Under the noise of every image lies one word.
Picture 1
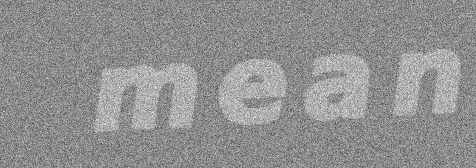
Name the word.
mean
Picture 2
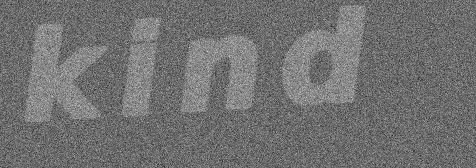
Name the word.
kind
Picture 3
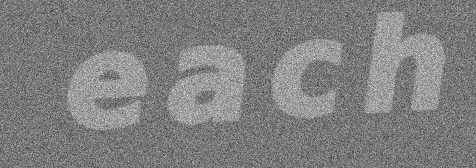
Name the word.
each
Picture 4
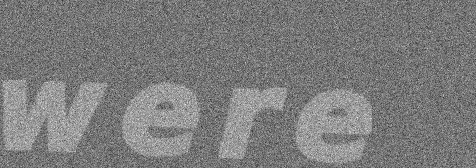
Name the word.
were
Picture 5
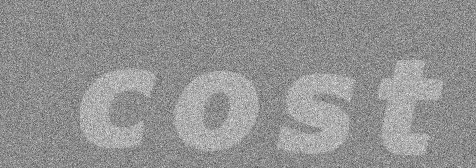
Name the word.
cost
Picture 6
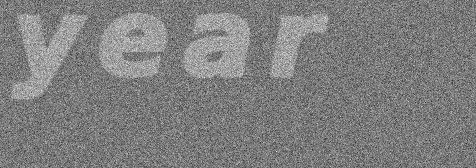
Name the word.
year
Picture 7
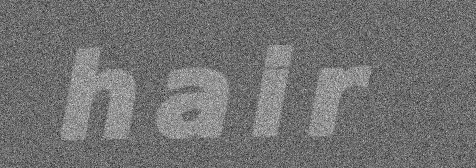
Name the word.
hair
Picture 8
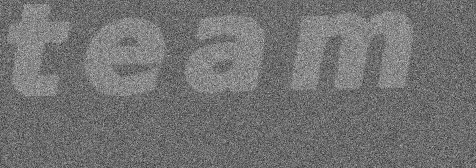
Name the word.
team
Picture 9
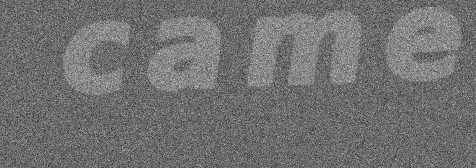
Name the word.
came
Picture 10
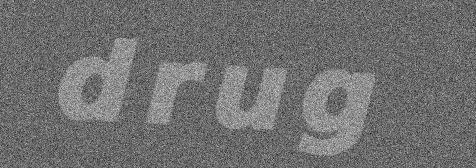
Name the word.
drug
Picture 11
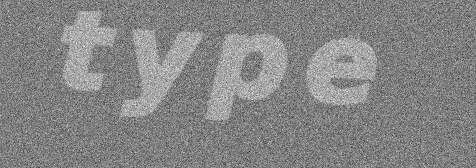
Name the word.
type
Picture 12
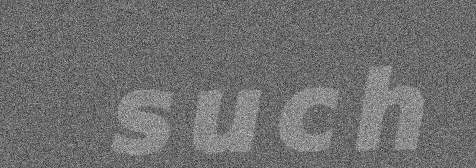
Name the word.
such
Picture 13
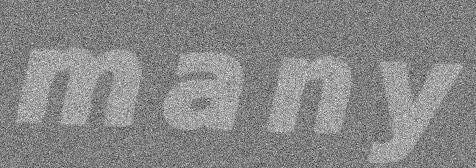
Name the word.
many
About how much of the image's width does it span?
nearly all
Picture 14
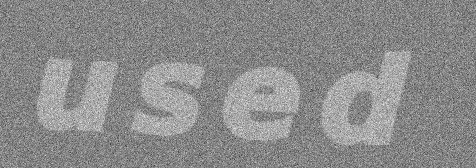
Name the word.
used
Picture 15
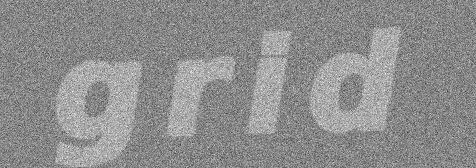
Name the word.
grid
